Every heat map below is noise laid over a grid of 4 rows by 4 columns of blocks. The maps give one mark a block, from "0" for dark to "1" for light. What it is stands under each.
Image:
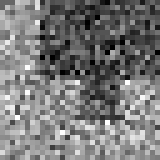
1000
1000
1101
1111
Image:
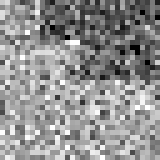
1000
1100
1111
1111
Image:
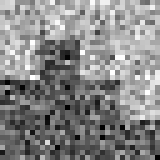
1111
1011
0001
0000
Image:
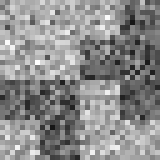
1110
1100
0010
1011
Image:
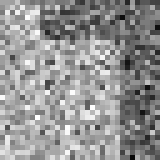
1000
1110
1110
1110
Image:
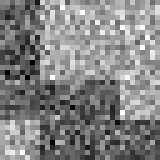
0111
0111
0001
1000
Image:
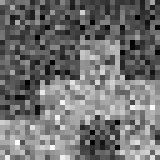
0000
0010
0111
1101
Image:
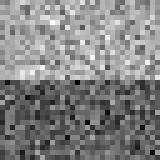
1111
1111
0000
0000
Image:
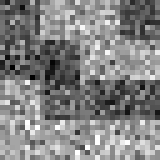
0110
0011
1000
1111
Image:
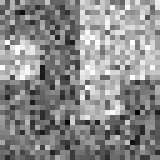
0011
1011
0010
0000
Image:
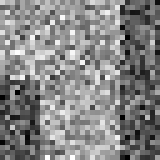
1110
1110
0110
0110
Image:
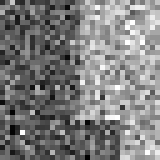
0011
0011
0011
0001
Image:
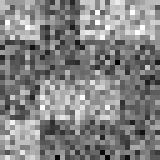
1011
0000
0110
1000
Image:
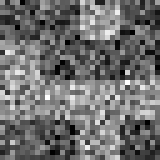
0010
1000
1111
0010
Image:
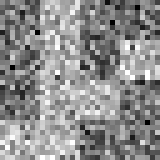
0100
0101
0110
1100
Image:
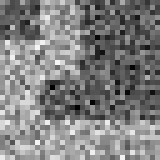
0100
1100
1000
1111
